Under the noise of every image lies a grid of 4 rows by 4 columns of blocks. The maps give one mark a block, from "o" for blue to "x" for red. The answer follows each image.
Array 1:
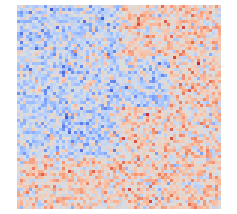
o o x x
o o o x
o o x x
x x x x
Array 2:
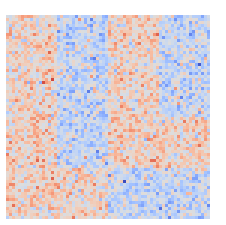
x o x o
x o x o
x o x x
x x o o
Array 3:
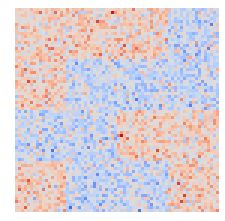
x x x o
x o o o
o o x x
x o o x
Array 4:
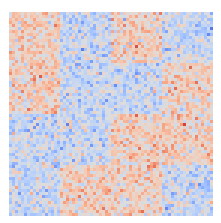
x o x o
x o o x
o o x x
o x x o
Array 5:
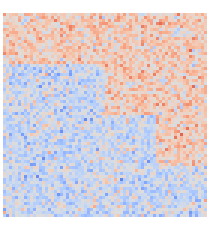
x x x x
o o x x
o o o x
o o o o
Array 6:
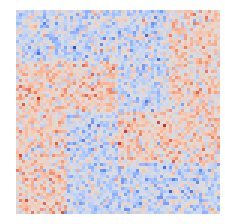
o o o x
x x o x
x o x x
x o o o
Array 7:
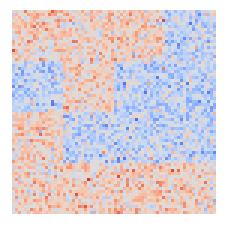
x x x o
o x o o
x o o o
x x x x
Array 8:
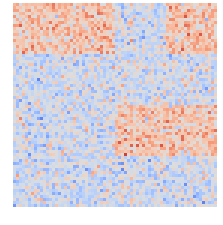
x x o x
o o o o
o o x x
o o o o
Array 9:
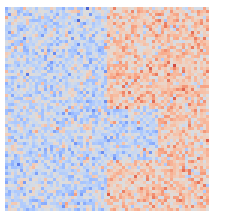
o o x x
o o x x
o o o x
o o x x
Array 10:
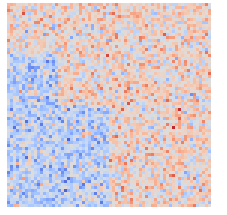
x x x x
o x x x
o o x x
o o x x
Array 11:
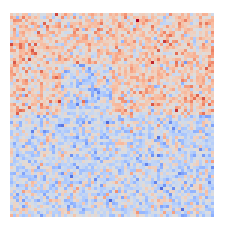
x x x x
x o x x
o o o o
o o o o
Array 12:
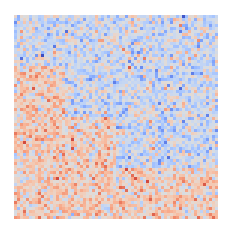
o o o o
x o o o
x x o o
x x x x
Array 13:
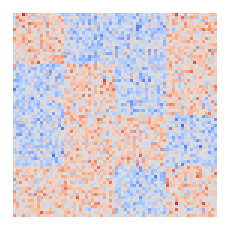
x o o x
o x o x
o x x o
x x o x
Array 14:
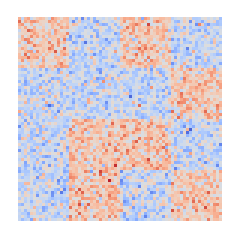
x o x o
o o o x
o x x o
o x o x
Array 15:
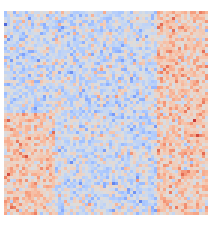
o o o x
o o o x
x o o x
x o o x
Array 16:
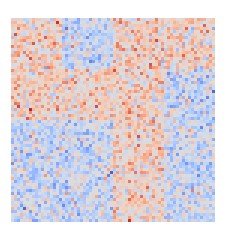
x o x x
x x x o
o o x o
o o x o
